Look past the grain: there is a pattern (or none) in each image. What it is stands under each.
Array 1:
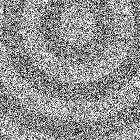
rings round one point
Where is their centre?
top middle
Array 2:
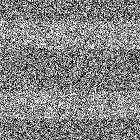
horizontal stripes
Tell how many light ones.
2
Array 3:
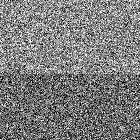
a sharp edge
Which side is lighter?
top
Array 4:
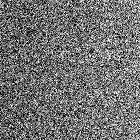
a smooth slope
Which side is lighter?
right
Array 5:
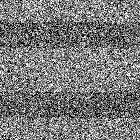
horizontal stripes
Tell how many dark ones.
2
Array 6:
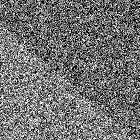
a sharp edge
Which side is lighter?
bottom left
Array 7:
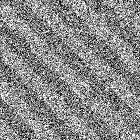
diagonal stripes
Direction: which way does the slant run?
top left to bottom right
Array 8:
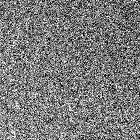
a smooth slope
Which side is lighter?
bottom left
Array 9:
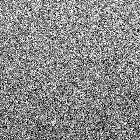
a smooth slope
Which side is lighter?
top
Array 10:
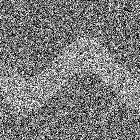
a wavy band
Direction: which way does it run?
left to right
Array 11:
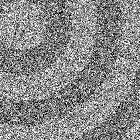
rings round one point
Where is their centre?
top left
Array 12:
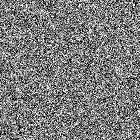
only noise
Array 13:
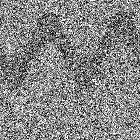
a wavy band
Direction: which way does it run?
left to right
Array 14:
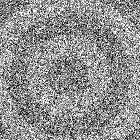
rings round one point
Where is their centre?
centre
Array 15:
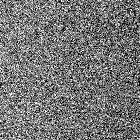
a smooth slope
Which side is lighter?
left
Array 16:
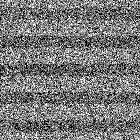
horizontal stripes
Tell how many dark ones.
5
